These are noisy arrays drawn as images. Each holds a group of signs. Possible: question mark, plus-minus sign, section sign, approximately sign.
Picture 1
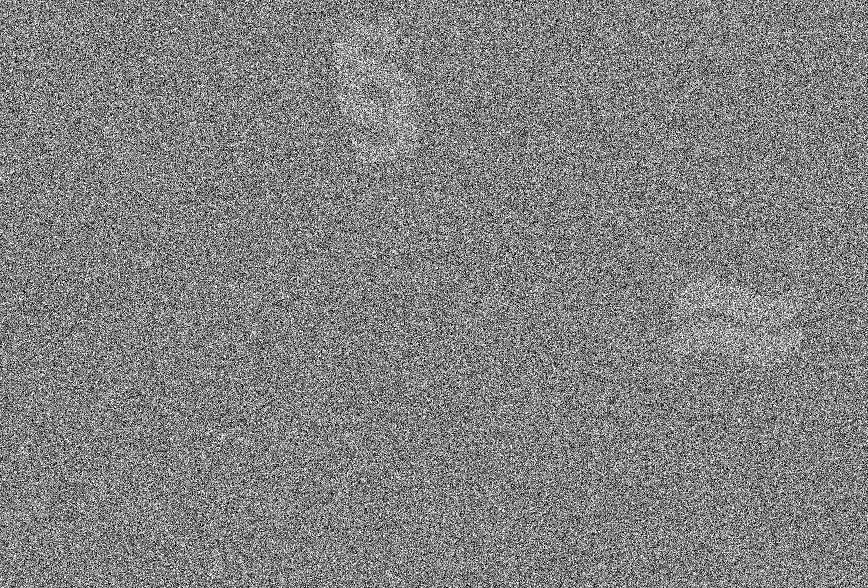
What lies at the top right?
nothing
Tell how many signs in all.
2
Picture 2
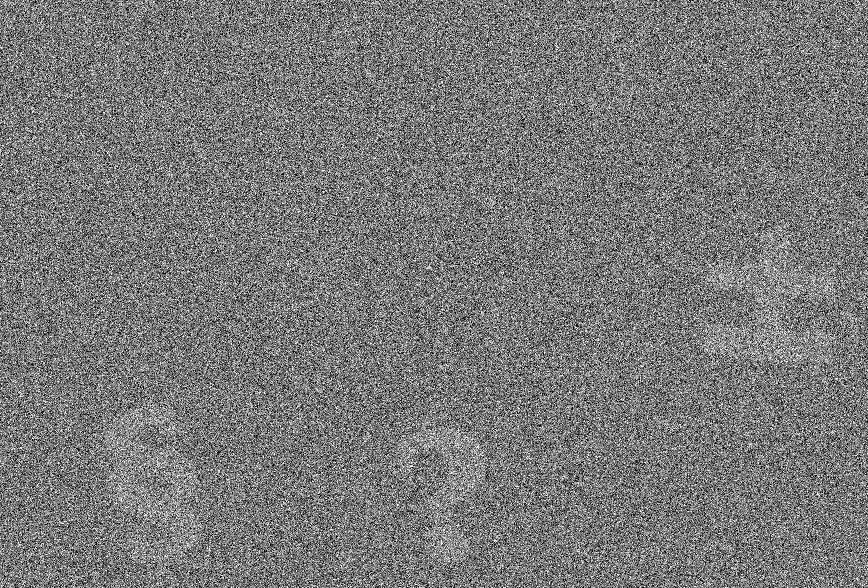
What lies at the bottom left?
section sign
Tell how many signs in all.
3
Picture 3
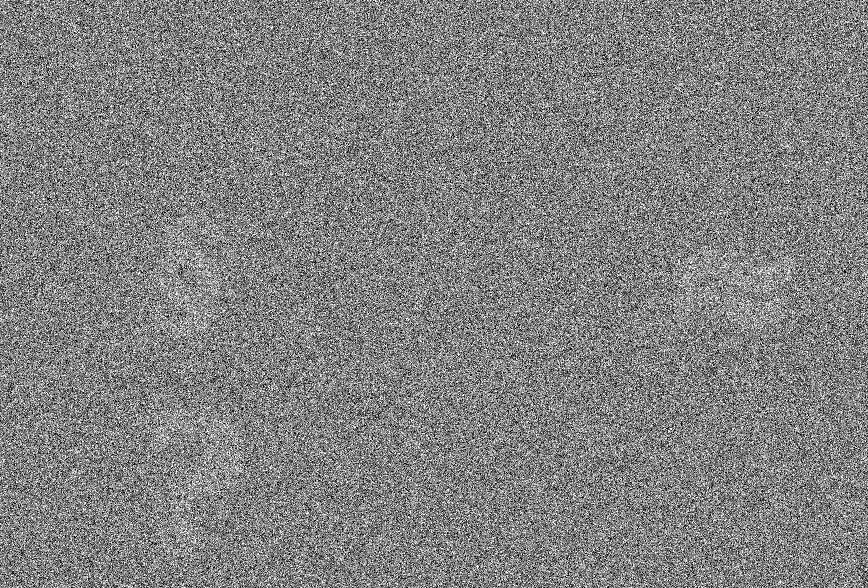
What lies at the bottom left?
question mark
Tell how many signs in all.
3
